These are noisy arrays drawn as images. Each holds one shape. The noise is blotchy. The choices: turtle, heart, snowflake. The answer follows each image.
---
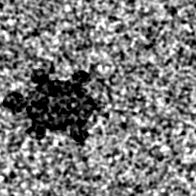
turtle
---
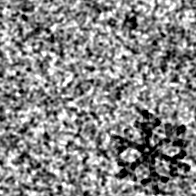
snowflake
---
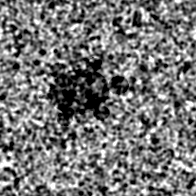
turtle
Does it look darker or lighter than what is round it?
darker
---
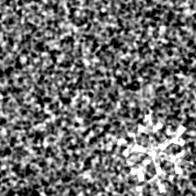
snowflake
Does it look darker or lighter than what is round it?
lighter
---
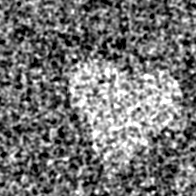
heart
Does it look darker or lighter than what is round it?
lighter
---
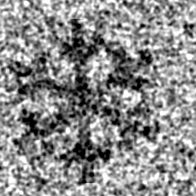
snowflake
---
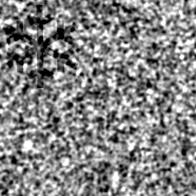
snowflake
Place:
top left
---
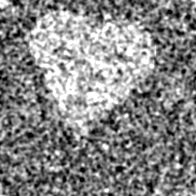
heart
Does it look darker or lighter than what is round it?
lighter
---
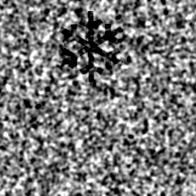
snowflake
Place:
top middle
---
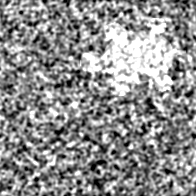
turtle
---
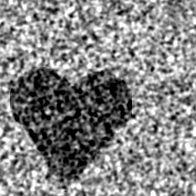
heart
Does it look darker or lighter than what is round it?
darker
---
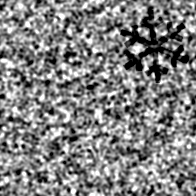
snowflake
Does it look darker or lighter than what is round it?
darker
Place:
top right
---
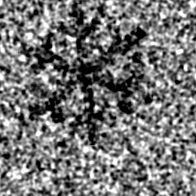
snowflake
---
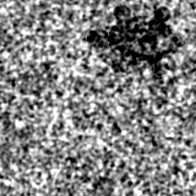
turtle
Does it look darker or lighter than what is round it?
darker
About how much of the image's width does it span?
half
